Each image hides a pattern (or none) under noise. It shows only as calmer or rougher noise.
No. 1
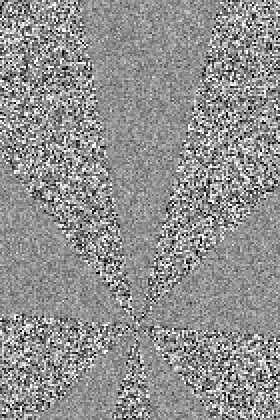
spokes from one point
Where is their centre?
bottom middle
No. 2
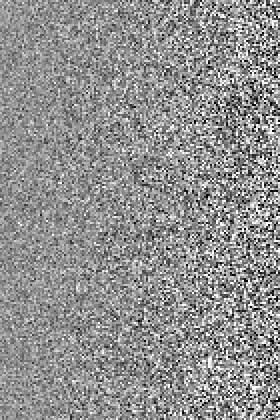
a smooth slope
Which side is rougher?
right
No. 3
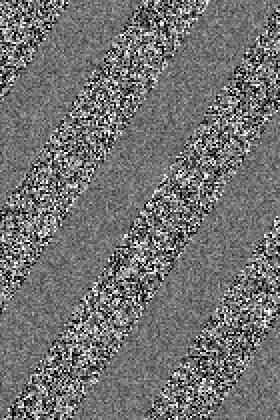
diagonal stripes
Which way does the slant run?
bottom left to top right
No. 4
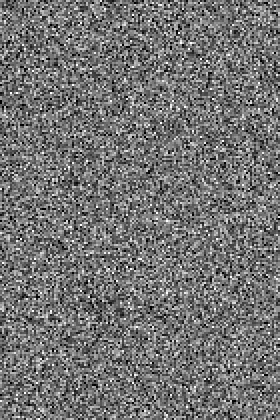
only noise
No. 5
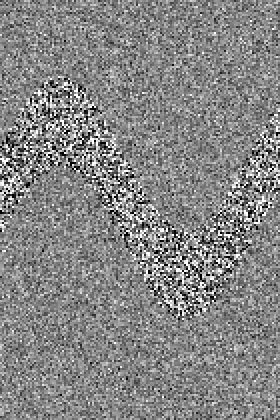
a wavy band
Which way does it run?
left to right
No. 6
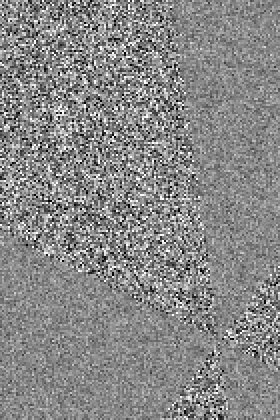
spokes from one point
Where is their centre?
bottom right
